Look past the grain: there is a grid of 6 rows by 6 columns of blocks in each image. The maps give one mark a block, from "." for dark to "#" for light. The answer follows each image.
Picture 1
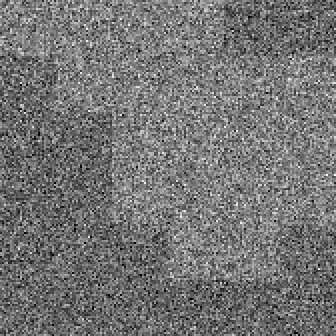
####..
.#####
..####
..####
...##.
......
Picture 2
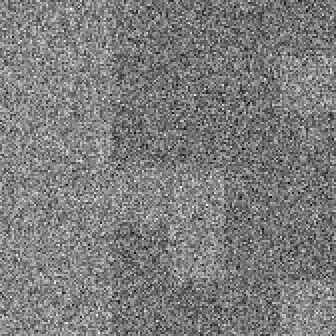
##....
##...#
##....
####..
##.#..
##...#
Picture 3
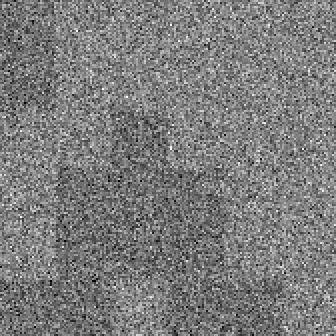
.#####
.#####
##.###
#...##
#...##
..#..#
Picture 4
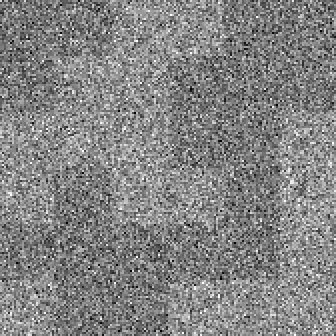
..##..
.##...
###..#
#.##.#
.....#
#..###
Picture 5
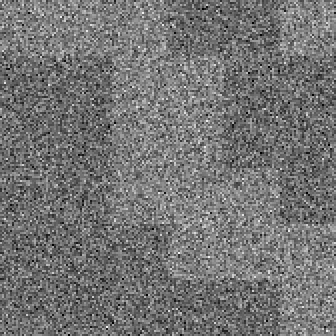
###..#
..##..
..##..
..###.
...###
.....#
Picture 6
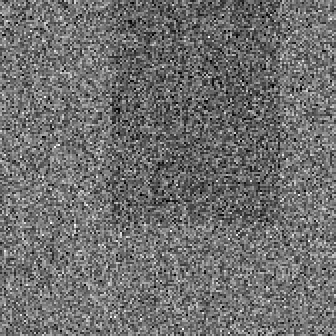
##...#
##...#
##...#
##...#
######
######
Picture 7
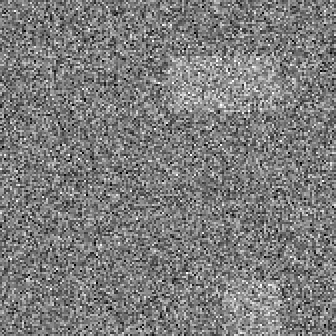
......
...##.
......
......
......
....#.
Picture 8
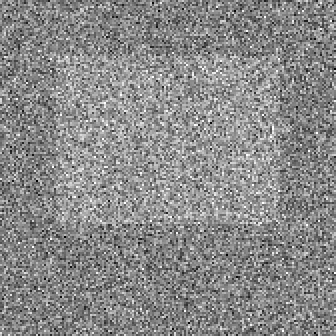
......
.####.
.####.
.####.
......
......
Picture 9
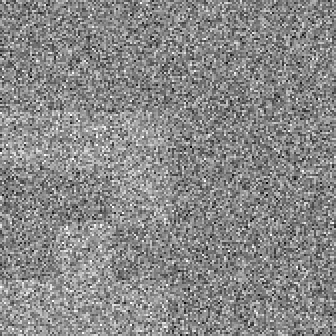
......
......
###...
..#...
.#....
###...
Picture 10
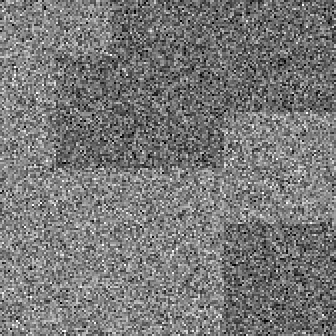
##....
#.....
#...##
######
####..
####..
